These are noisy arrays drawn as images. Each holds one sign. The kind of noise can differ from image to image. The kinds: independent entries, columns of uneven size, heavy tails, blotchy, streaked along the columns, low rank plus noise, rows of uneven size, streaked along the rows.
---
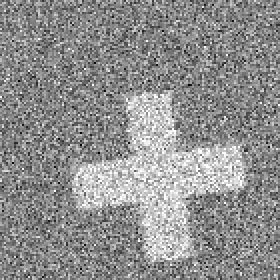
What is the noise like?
independent entries
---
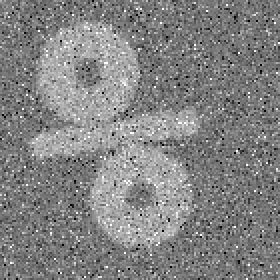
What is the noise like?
heavy tails
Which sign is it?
percent sign
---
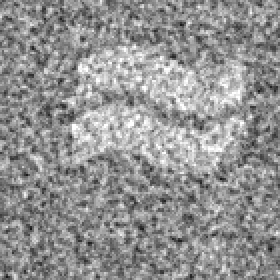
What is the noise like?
blotchy
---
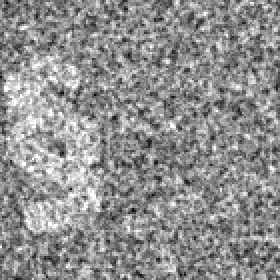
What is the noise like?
blotchy
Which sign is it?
section sign
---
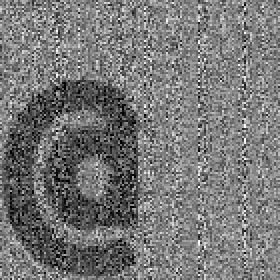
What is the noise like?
columns of uneven size
